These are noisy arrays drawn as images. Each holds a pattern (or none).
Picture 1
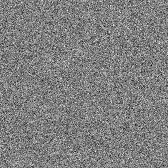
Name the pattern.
only noise
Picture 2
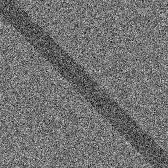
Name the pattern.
a diagonal band
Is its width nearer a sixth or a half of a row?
a sixth
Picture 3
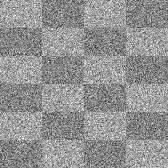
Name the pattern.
a checkerboard
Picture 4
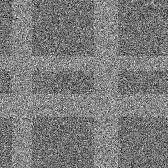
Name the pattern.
bands of rows crossing bands of columns
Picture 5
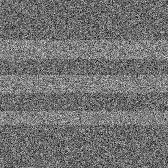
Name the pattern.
bands of rows
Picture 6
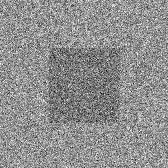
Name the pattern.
one block
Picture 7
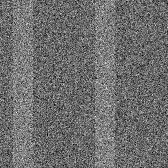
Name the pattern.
bands of columns
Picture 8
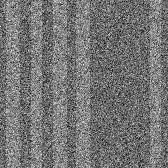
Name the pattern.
bands of columns
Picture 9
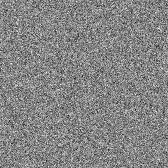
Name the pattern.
only noise
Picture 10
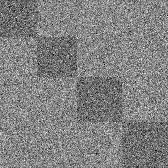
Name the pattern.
blocks along the diagonal
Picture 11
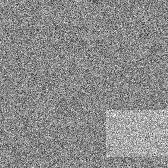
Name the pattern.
one block
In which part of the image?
bottom right
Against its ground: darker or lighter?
lighter
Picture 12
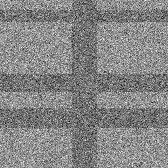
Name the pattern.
bands of rows crossing bands of columns
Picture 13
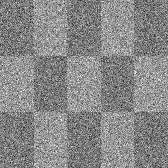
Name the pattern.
a checkerboard
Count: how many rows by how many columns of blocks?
3 by 5
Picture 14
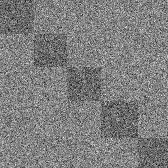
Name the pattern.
blocks along the diagonal
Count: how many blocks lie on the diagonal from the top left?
5
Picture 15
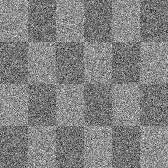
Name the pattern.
a checkerboard
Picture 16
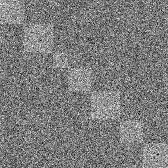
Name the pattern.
blocks along the diagonal
